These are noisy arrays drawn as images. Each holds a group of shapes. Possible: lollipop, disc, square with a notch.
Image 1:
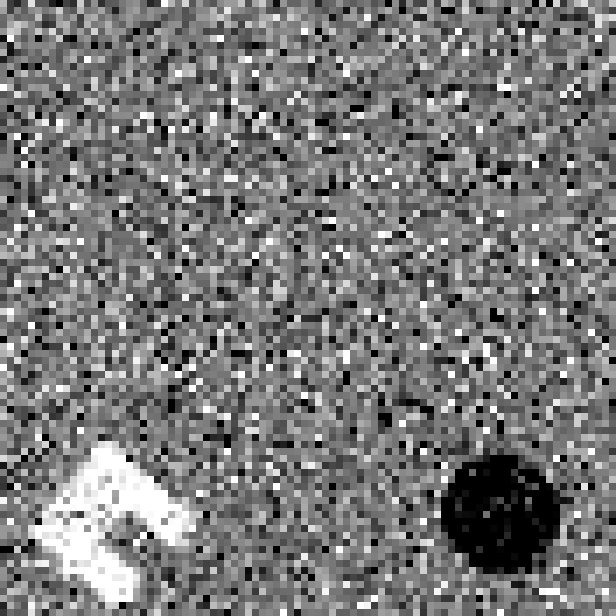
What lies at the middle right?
nothing
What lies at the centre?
nothing
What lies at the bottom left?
square with a notch
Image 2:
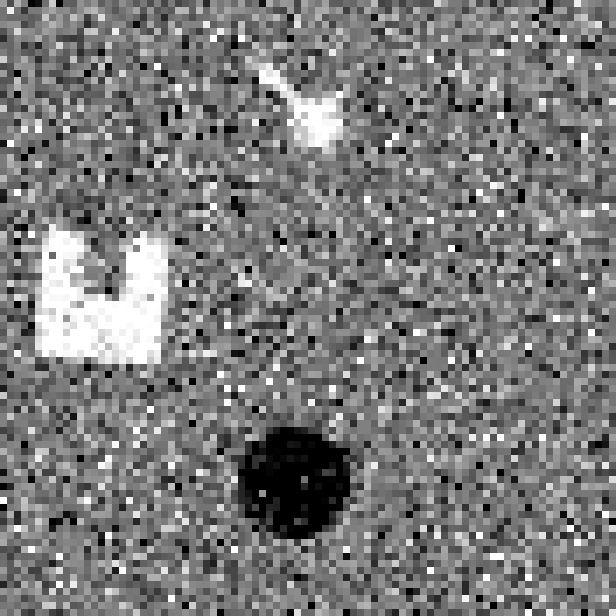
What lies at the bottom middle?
disc
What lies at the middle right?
nothing
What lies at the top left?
nothing
